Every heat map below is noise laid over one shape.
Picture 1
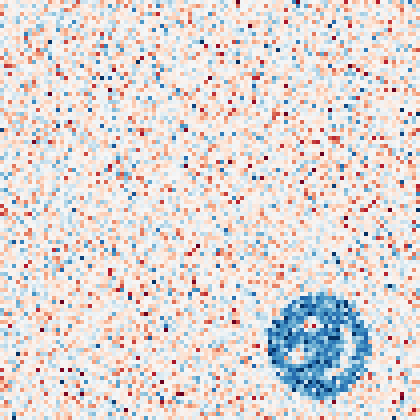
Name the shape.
smiling face
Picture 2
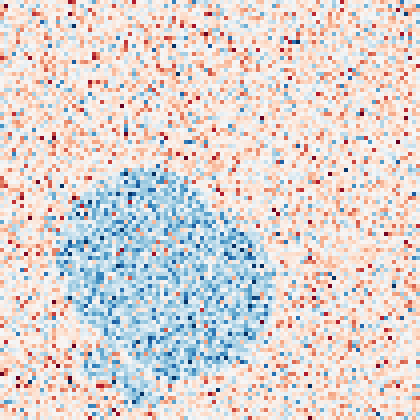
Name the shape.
apple
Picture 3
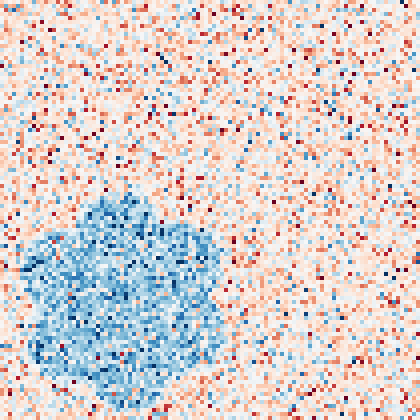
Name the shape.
flower
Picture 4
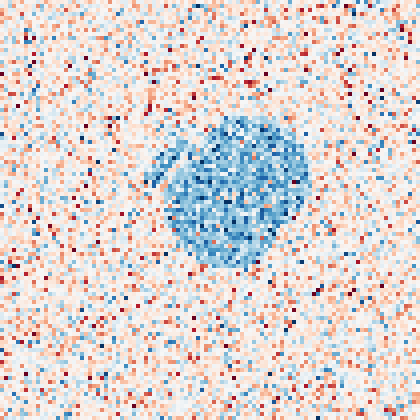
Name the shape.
apple
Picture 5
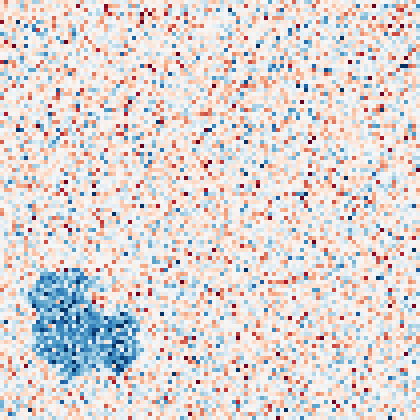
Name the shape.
car
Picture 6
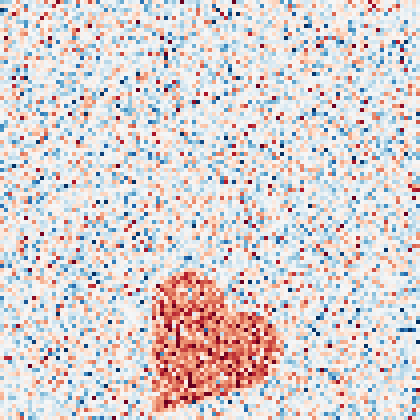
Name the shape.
heart
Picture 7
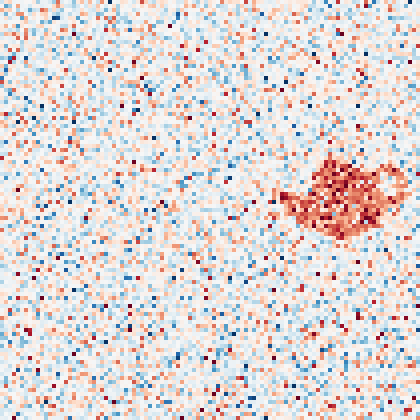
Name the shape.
teapot
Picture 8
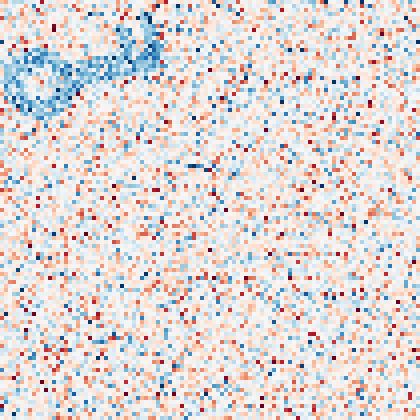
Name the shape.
key
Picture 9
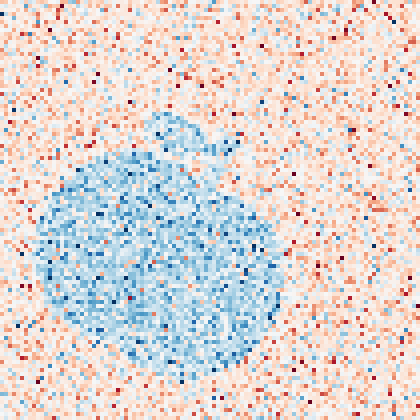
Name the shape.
apple
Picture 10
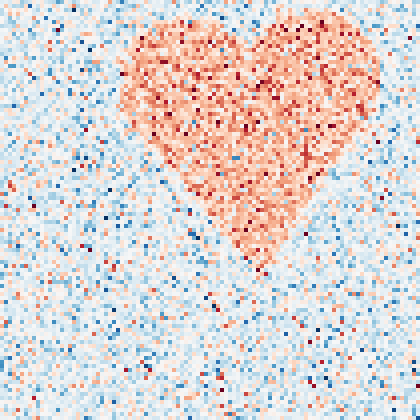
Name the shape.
heart
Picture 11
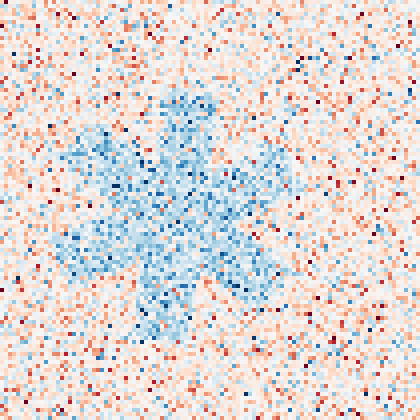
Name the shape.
asterisk
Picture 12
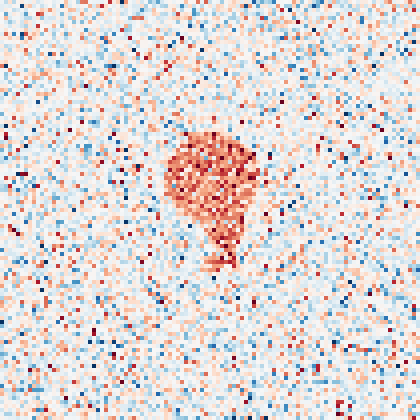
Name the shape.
pear
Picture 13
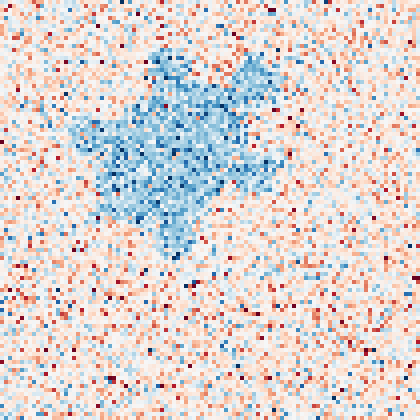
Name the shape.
turtle
